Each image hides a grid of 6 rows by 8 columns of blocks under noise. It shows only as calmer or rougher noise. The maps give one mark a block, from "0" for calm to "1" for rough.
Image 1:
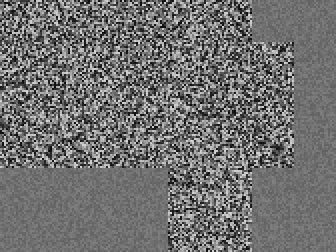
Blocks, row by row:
1 1 1 1 1 1 0 0
1 1 1 1 1 1 1 0
1 1 1 1 1 1 1 0
1 1 1 1 1 1 1 0
0 0 0 0 1 1 0 0
0 0 0 0 1 1 0 0
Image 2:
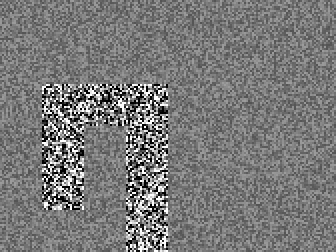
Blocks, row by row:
0 0 0 0 0 0 0 0
0 0 0 0 0 0 0 0
0 1 1 1 0 0 0 0
0 1 0 1 0 0 0 0
0 1 0 1 0 0 0 0
0 0 0 1 0 0 0 0
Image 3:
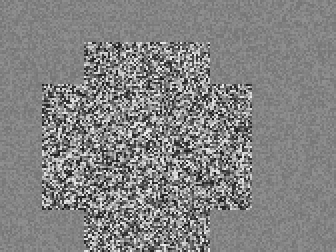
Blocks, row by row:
0 0 0 0 0 0 0 0
0 0 1 1 1 0 0 0
0 1 1 1 1 1 0 0
0 1 1 1 1 1 0 0
0 1 1 1 1 1 0 0
0 0 1 1 1 0 0 0
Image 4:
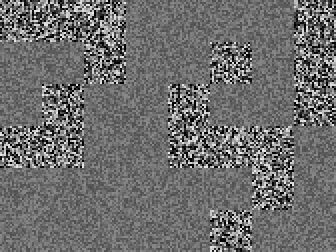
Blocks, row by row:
1 1 1 0 0 0 0 1
0 0 1 0 0 1 0 1
0 1 0 0 1 0 0 1
1 1 0 0 1 1 1 0
0 0 0 0 0 0 1 0
0 0 0 0 0 1 0 0
